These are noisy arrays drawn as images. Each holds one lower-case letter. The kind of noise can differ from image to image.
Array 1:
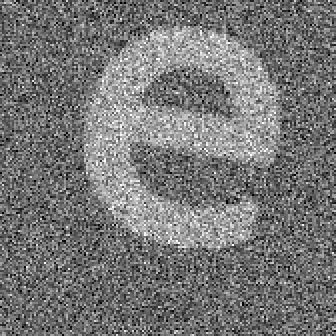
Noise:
low rank plus noise
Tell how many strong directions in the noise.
three or four
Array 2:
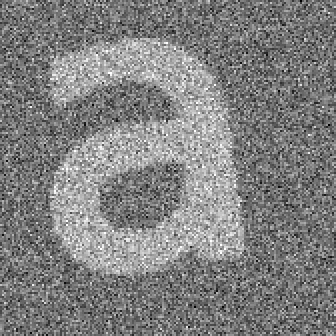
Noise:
independent entries
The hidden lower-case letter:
a
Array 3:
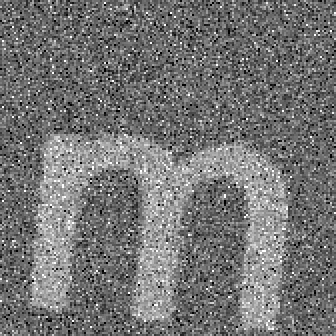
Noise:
heavy tails
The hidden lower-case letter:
m
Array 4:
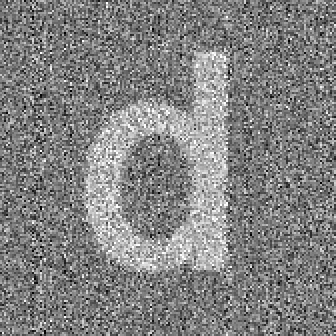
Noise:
columns of uneven size
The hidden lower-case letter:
d
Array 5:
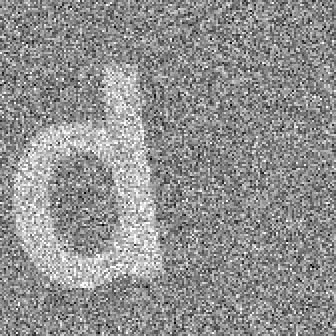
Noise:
independent entries
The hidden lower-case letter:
d
